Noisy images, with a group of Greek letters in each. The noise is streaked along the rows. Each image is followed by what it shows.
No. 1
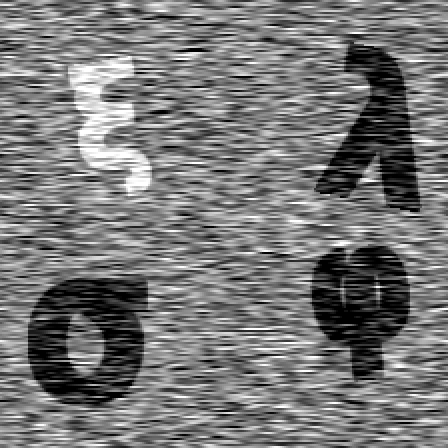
top left: light xi; top right: dark lambda; bottom left: dark sigma; bottom right: dark phi
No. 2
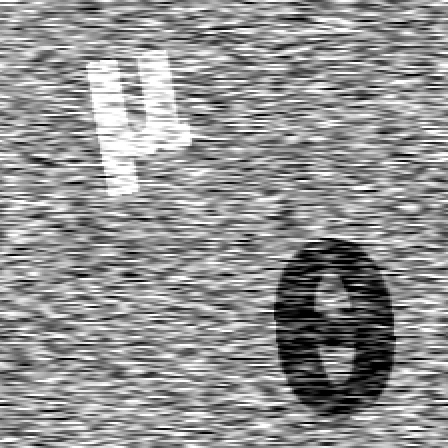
top left: light mu; bottom right: dark theta
